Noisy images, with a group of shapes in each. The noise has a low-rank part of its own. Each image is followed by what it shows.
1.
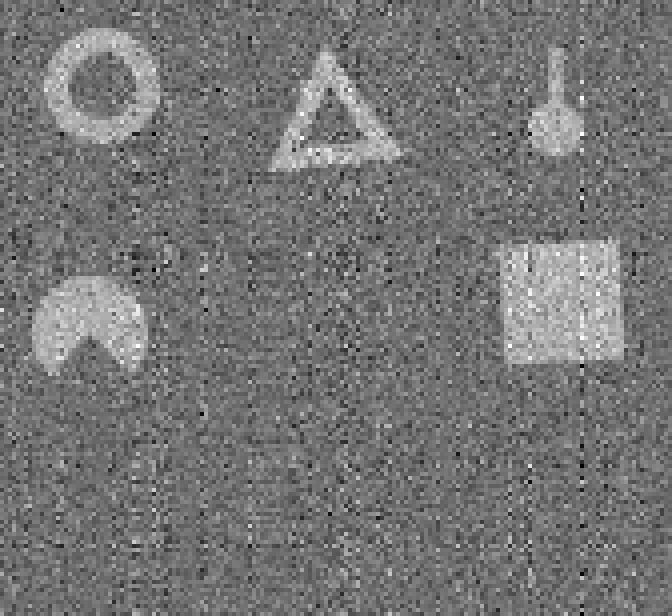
top left: ring; top middle: triangle frame; top right: lollipop; middle left: disc with a wedge cut out; middle right: square
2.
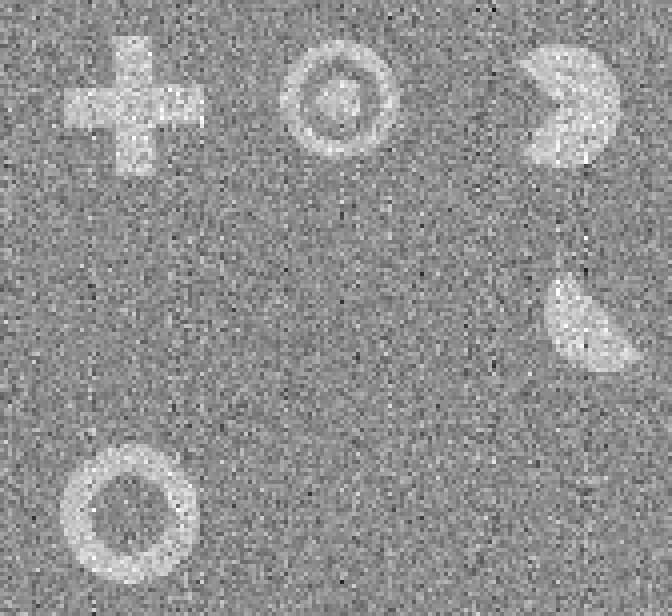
top left: cross; top middle: bullseye; top right: disc with a wedge cut out; middle right: half disc; bottom left: ring
